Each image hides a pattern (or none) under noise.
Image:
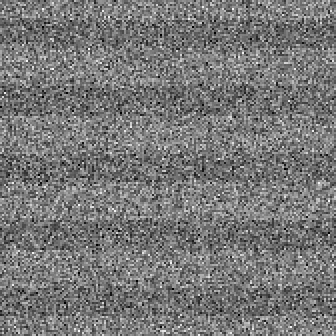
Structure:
horizontal stripes
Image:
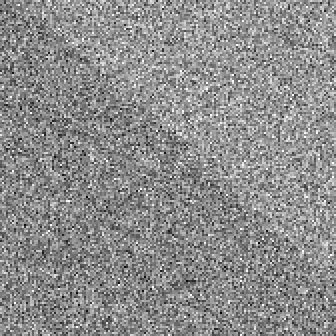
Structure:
a sharp edge
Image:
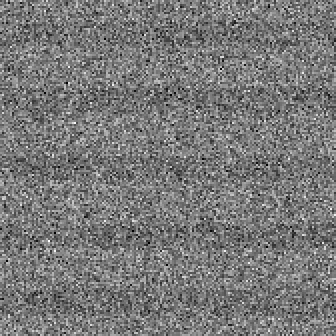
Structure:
horizontal stripes
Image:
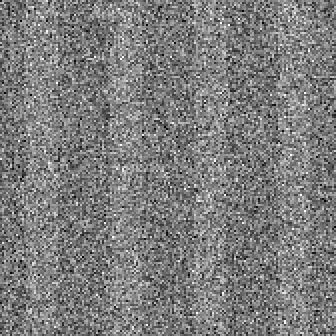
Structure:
vertical stripes
